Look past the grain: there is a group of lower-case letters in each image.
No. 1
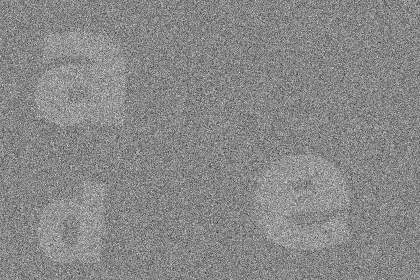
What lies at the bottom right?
e
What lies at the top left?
a
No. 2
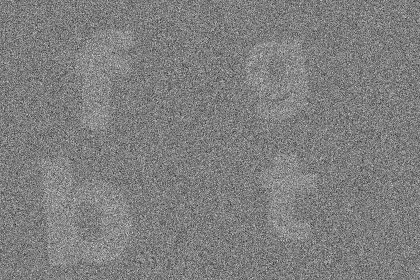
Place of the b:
bottom left
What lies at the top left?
f
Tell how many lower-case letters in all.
4
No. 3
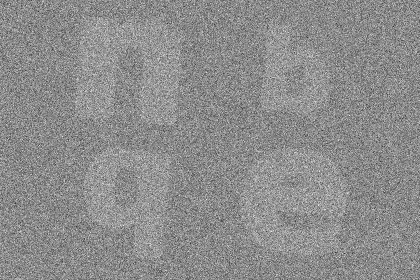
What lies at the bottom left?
q
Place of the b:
top right
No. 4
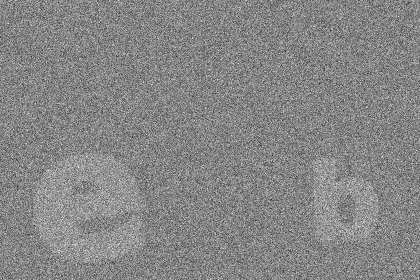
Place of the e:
bottom left
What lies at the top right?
nothing
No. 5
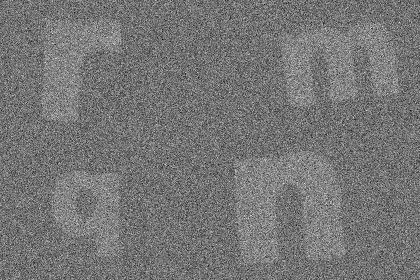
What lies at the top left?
r
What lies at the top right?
m
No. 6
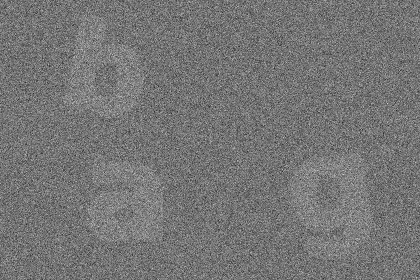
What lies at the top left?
b
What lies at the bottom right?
g
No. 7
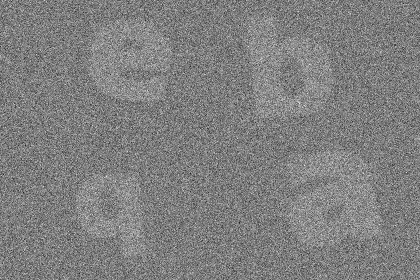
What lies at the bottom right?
a
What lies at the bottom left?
q
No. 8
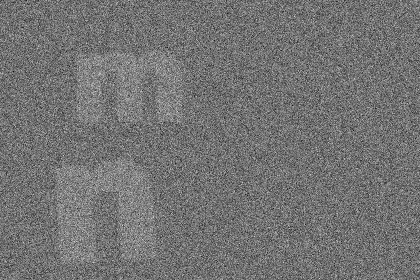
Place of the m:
top left
